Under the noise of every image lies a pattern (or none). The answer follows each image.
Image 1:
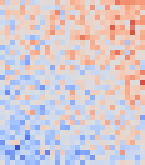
a smooth slope
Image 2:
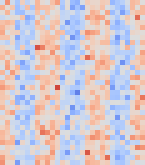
vertical stripes
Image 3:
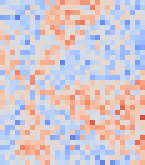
spokes from one point
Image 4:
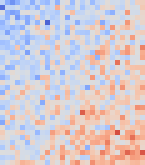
a smooth slope
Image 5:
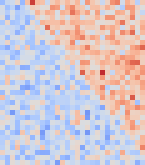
a sharp edge
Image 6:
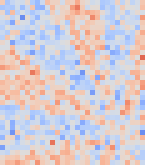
spokes from one point
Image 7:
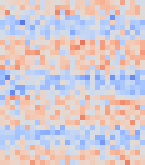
horizontal stripes
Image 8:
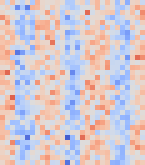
vertical stripes
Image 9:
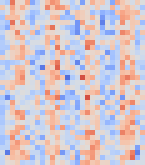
vertical stripes
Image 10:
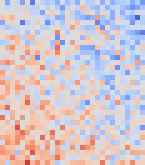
a smooth slope
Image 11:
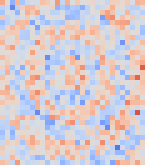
rings round one point
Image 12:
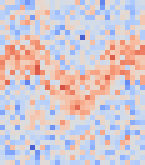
a wavy band
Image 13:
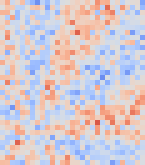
spokes from one point
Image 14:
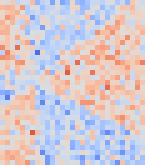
spokes from one point
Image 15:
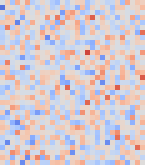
only noise
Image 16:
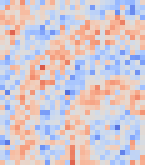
rings round one point
